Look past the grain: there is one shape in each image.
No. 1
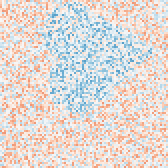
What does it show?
blue heart
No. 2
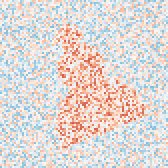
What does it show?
red chess pawn
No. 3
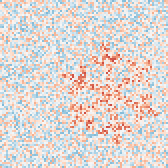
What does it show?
red snowflake
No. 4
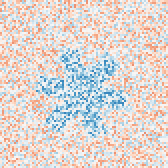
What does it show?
blue asterisk
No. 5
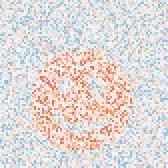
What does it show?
red smiling face
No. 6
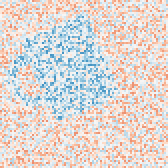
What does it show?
blue cup
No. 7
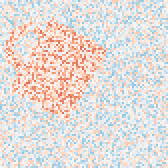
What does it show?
red cup
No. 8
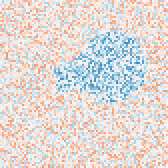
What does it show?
blue light bulb
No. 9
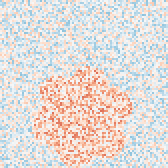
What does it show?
red flower
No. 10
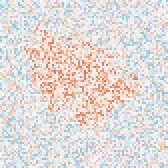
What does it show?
red chess knight
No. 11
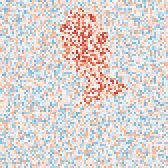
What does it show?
red fish
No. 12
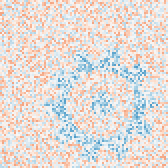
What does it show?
blue gear
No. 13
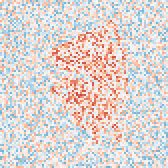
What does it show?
red chess knight
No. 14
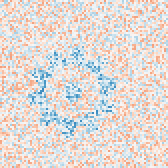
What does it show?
blue gear
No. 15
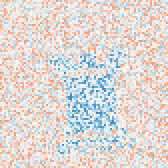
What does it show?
blue chess rook
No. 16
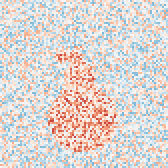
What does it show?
red pear
